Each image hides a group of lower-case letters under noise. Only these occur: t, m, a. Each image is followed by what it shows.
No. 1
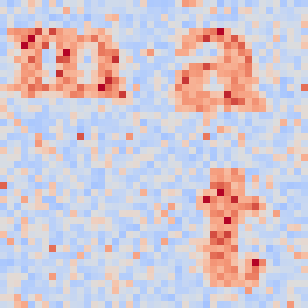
top left: red m; top right: red a; bottom right: red t
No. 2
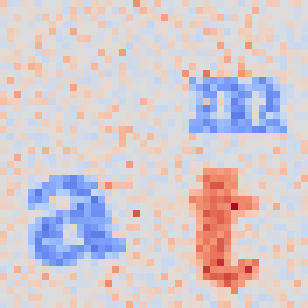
top right: blue m; bottom left: blue a; bottom right: red t
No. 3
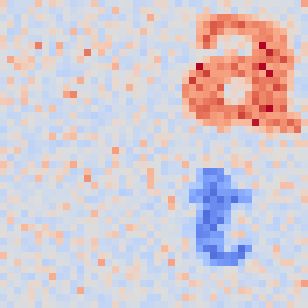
top right: red a; bottom right: blue t
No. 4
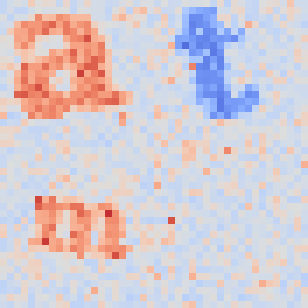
top left: red a; top right: blue t; bottom left: red m
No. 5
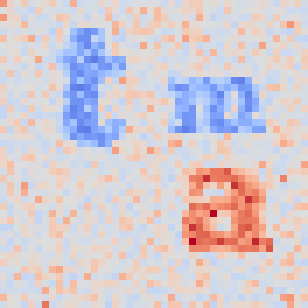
top left: blue t; top right: blue m; bottom right: red a
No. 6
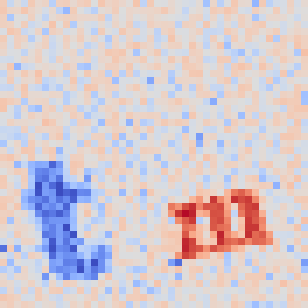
bottom left: blue t; bottom right: red m
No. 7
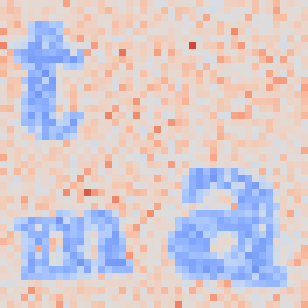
top left: blue t; bottom left: blue m; bottom right: blue a
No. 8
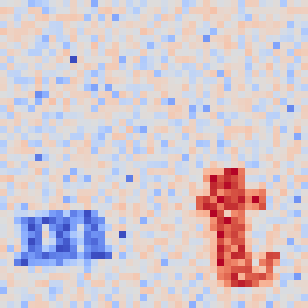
bottom left: blue m; bottom right: red t
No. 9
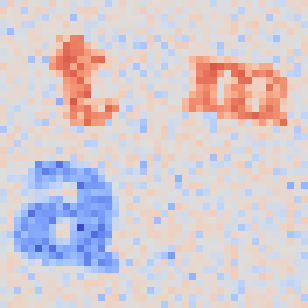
top left: red t; top right: red m; bottom left: blue a
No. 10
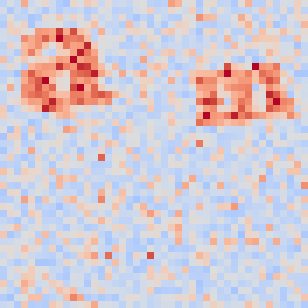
top left: red a; top right: red m
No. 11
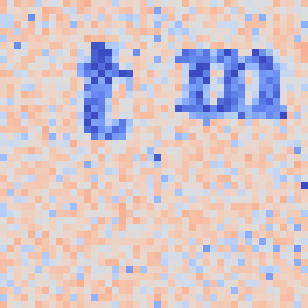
top left: blue t; top right: blue m
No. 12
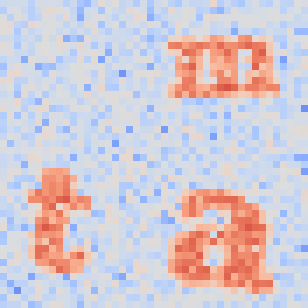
top right: red m; bottom left: red t; bottom right: red a
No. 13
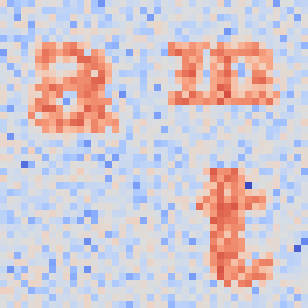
top left: red a; top right: red m; bottom right: red t
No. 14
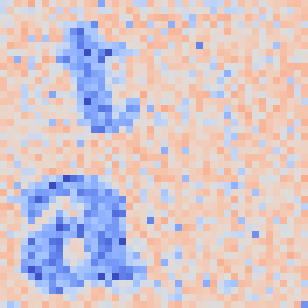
top left: blue t; bottom left: blue a
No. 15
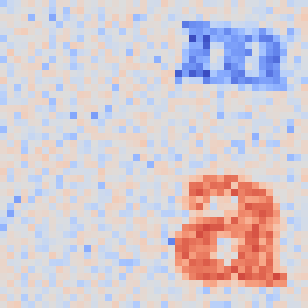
top right: blue m; bottom right: red a
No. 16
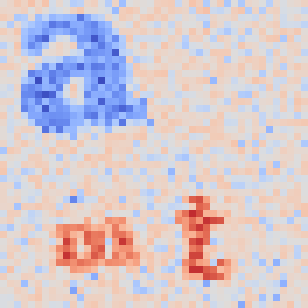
top left: blue a; bottom left: red m; bottom right: red t
